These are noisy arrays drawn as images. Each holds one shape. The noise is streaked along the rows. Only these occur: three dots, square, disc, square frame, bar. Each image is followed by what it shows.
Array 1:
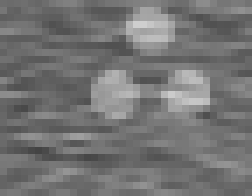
light three dots
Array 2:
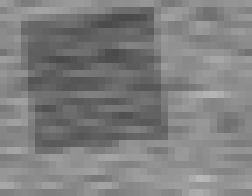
dark square
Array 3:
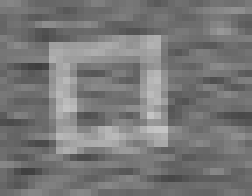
light square frame
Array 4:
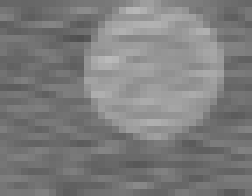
light disc
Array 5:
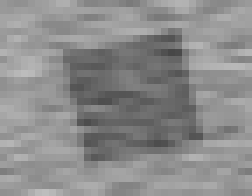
dark square
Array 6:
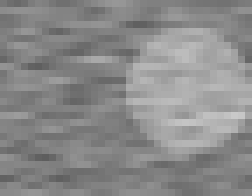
light disc
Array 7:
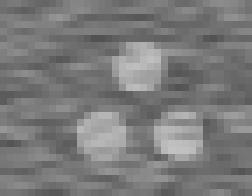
light three dots
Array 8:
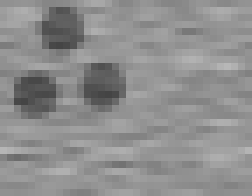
dark three dots
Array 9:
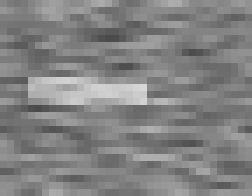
light bar
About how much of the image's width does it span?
half
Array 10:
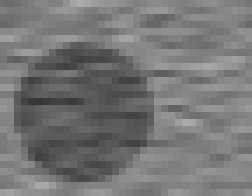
dark disc
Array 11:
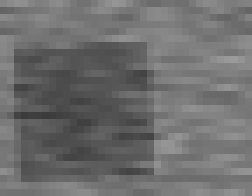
dark square
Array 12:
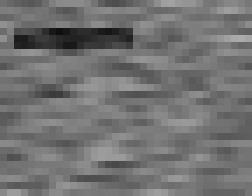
dark bar
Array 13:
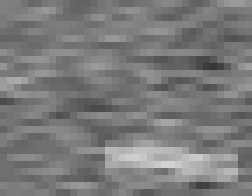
light bar
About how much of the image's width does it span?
half
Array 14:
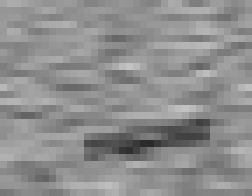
dark bar
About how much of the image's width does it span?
half
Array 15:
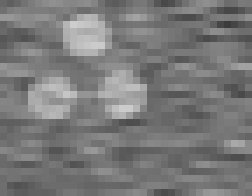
light three dots
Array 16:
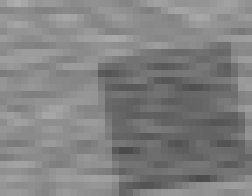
dark square
